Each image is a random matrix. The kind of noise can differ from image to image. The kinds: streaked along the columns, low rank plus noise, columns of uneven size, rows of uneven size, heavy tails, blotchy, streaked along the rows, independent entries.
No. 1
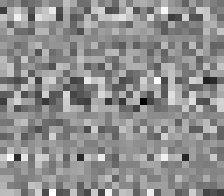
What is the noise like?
rows of uneven size
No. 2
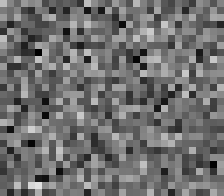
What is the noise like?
independent entries
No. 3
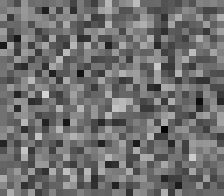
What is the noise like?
independent entries
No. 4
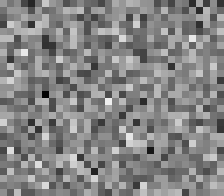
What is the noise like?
independent entries
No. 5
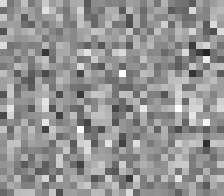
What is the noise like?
low rank plus noise
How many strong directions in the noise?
three or four
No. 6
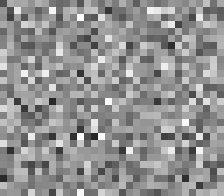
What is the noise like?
low rank plus noise
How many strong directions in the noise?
three or four
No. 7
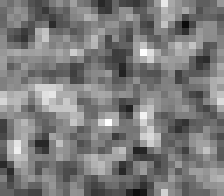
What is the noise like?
blotchy
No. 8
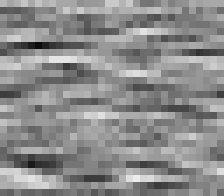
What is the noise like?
streaked along the rows
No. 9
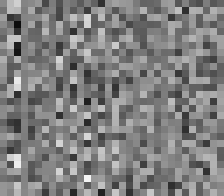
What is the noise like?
columns of uneven size
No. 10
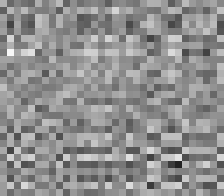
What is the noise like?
low rank plus noise
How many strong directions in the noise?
one
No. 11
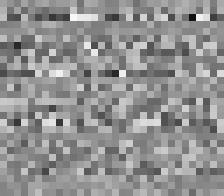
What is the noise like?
rows of uneven size
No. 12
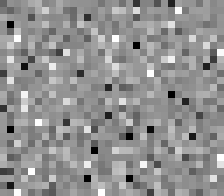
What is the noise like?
heavy tails
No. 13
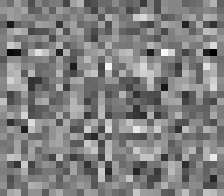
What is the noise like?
low rank plus noise
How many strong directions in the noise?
two
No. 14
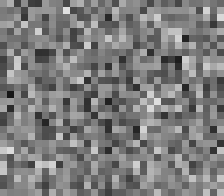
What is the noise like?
low rank plus noise
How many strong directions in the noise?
five to eight
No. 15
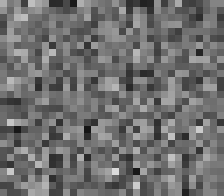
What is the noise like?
low rank plus noise
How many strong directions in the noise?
three or four
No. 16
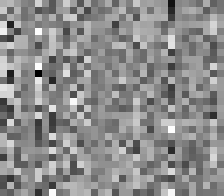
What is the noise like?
columns of uneven size
